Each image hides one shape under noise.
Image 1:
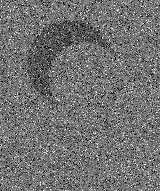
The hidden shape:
crescent
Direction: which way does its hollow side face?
down and right
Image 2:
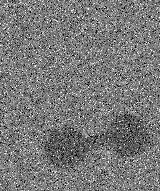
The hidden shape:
dumbbell
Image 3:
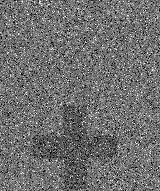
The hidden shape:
cross
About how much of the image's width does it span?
half
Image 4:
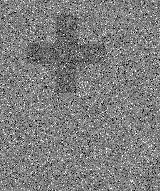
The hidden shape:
cross
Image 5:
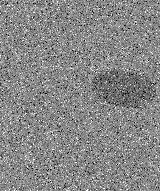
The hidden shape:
ellipse
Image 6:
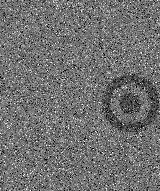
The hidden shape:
bullseye
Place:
middle right
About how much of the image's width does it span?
a third
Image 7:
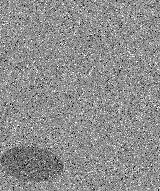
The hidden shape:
ellipse
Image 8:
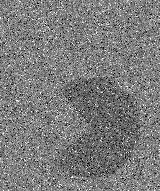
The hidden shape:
disc with a wedge cut out
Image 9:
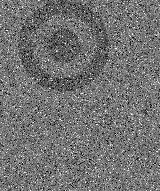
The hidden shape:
bullseye
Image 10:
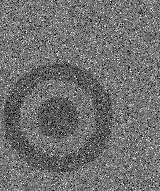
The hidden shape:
bullseye
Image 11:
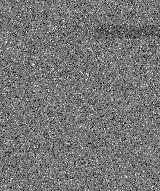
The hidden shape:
bar
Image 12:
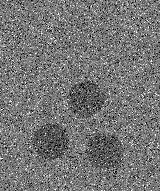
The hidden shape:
three dots
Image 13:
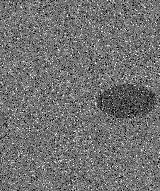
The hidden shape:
ellipse
